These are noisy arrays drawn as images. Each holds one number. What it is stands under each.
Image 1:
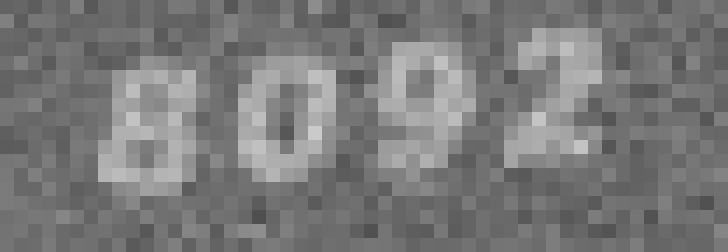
8092
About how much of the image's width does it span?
two thirds
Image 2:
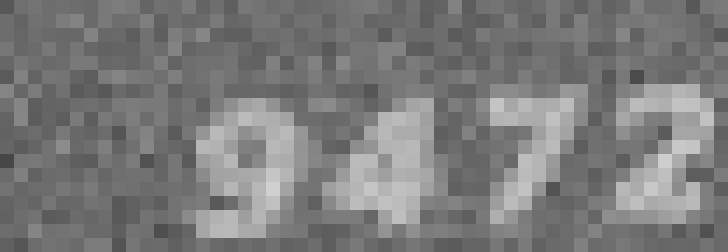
9472
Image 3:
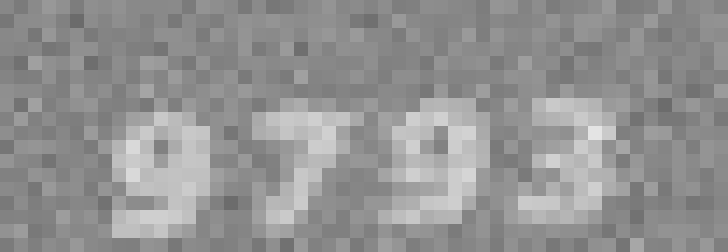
9793
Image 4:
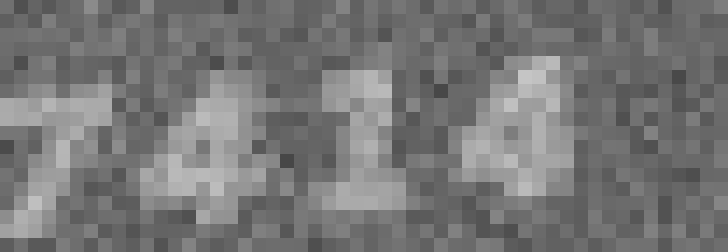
7414
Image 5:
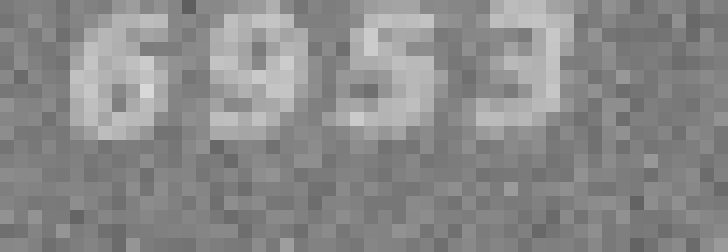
6953
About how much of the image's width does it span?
two thirds
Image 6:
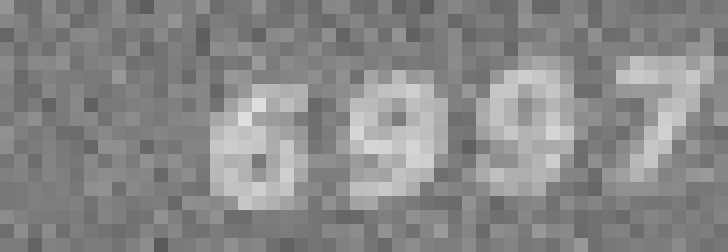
6997
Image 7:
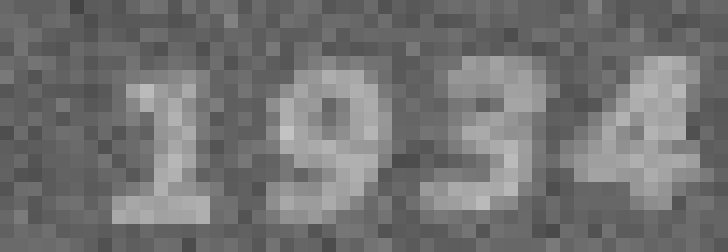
1934
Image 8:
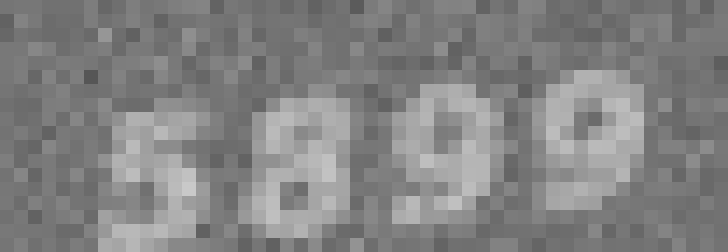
5899
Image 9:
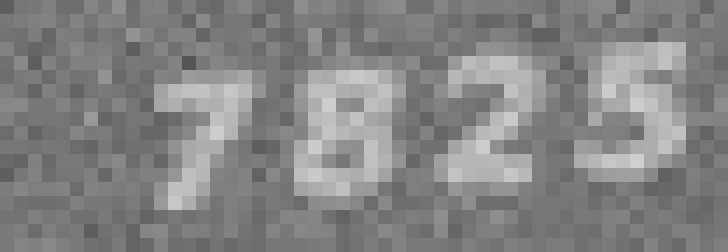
7825
